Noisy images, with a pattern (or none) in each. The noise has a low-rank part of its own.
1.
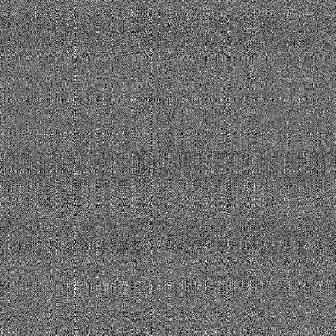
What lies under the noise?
bands of rows
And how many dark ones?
3
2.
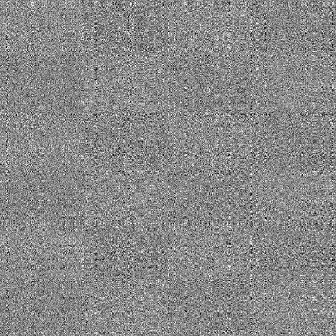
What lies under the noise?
a checkerboard
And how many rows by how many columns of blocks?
6 by 4
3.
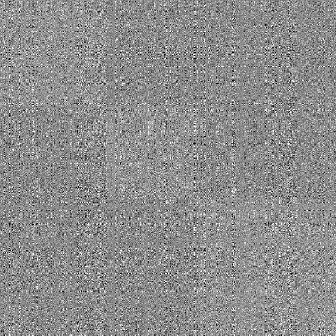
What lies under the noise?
blocks along the diagonal
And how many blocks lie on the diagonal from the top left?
3
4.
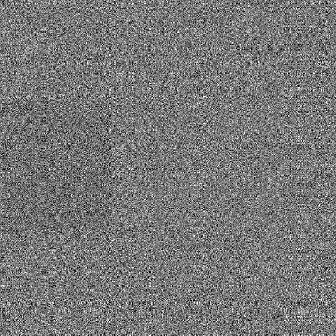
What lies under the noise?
one block
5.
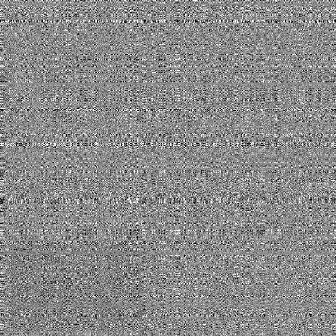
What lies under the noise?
one block
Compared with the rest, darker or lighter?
darker
